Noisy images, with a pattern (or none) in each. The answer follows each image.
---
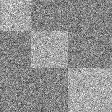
blocks along the diagonal
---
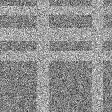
bands of rows crossing bands of columns
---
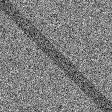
a diagonal band
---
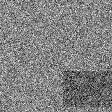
one block
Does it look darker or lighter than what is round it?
darker
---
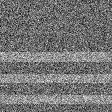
bands of rows
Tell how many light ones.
3
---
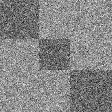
blocks along the diagonal
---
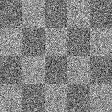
a checkerboard
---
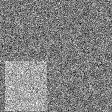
one block
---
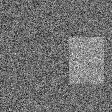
one block
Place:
middle right
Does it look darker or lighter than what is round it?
lighter
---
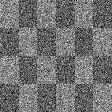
a checkerboard
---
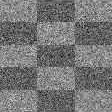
a checkerboard
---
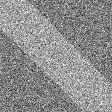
a diagonal band
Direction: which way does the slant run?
top left to bottom right
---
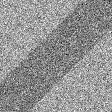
a diagonal band
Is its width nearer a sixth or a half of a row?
a half
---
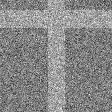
bands of rows crossing bands of columns
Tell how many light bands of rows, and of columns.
1 and 1
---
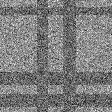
bands of rows crossing bands of columns
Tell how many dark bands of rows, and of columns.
3 and 2
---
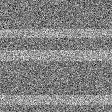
bands of rows
